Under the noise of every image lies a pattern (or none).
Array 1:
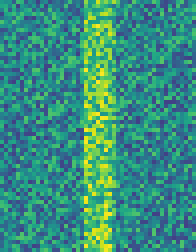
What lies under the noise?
one vertical stripe
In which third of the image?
middle
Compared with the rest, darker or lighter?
lighter
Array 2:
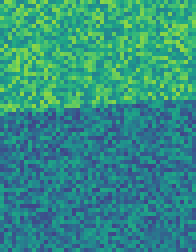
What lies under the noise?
a sharp edge
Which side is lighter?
top
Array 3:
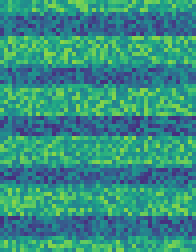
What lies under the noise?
horizontal stripes
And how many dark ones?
5
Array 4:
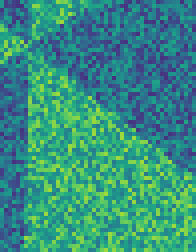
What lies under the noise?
spokes from one point
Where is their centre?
top left
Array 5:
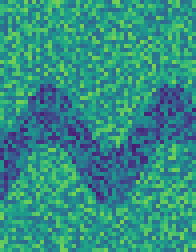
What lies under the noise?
a wavy band
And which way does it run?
left to right
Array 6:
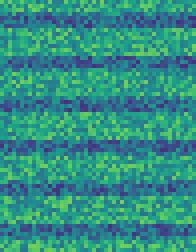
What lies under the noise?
horizontal stripes
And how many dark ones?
6
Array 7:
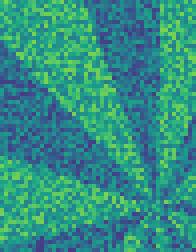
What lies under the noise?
spokes from one point
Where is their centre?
bottom right
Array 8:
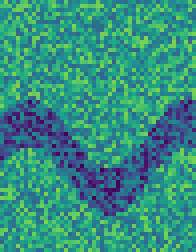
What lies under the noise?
a wavy band
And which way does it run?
left to right
